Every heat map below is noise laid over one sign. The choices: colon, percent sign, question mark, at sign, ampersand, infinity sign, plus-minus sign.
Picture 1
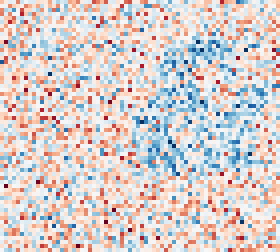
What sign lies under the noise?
ampersand
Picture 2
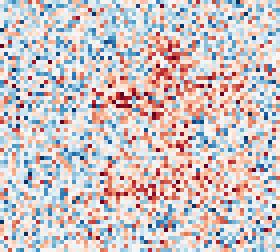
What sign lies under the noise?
plus-minus sign
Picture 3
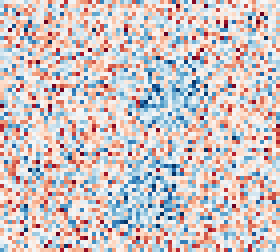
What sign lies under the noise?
colon
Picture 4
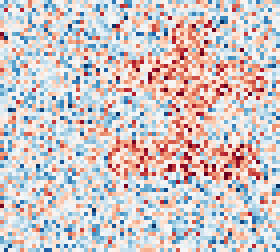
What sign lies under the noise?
plus-minus sign
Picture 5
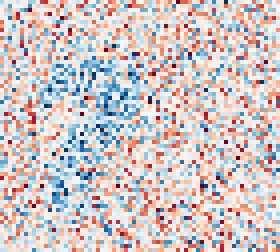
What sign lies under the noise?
question mark
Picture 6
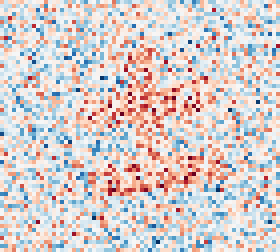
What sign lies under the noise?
plus-minus sign
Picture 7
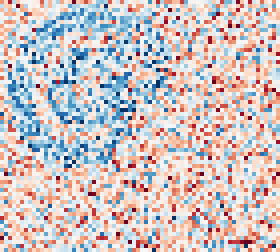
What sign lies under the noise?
at sign
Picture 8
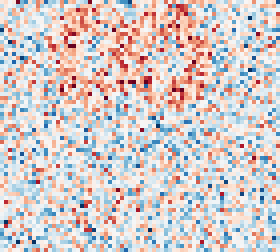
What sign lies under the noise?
infinity sign
